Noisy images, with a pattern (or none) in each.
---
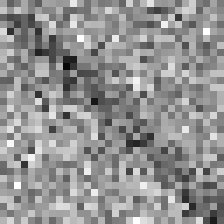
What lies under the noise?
a diagonal band
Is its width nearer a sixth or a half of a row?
a sixth
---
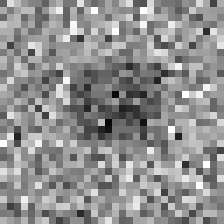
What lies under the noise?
one block
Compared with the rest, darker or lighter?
darker
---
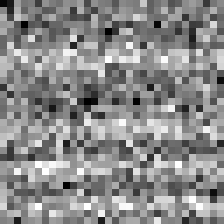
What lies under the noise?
bands of rows
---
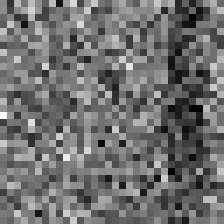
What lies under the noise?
one band of columns
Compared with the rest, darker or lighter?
darker
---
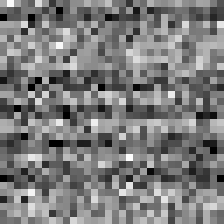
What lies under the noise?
bands of rows
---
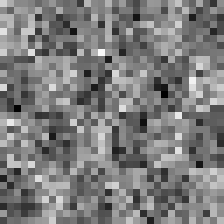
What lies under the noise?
a checkerboard
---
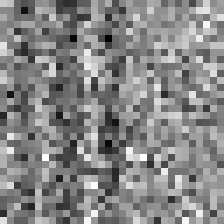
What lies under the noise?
bands of columns
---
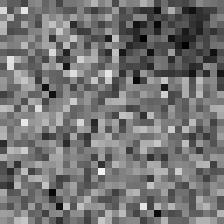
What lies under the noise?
one block
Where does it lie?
top right
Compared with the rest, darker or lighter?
darker
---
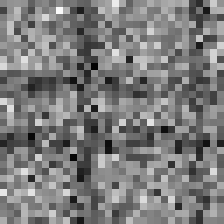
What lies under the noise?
bands of rows crossing bands of columns
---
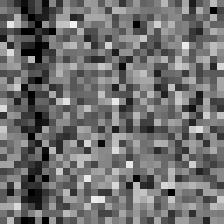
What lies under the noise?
one band of columns
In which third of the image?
left
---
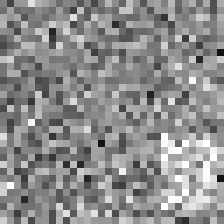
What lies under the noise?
one block
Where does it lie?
bottom right
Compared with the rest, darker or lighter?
lighter
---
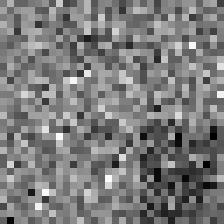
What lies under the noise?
one block
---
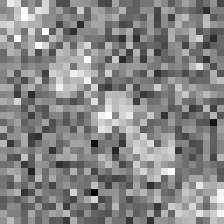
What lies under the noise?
blocks along the diagonal
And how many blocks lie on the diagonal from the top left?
5
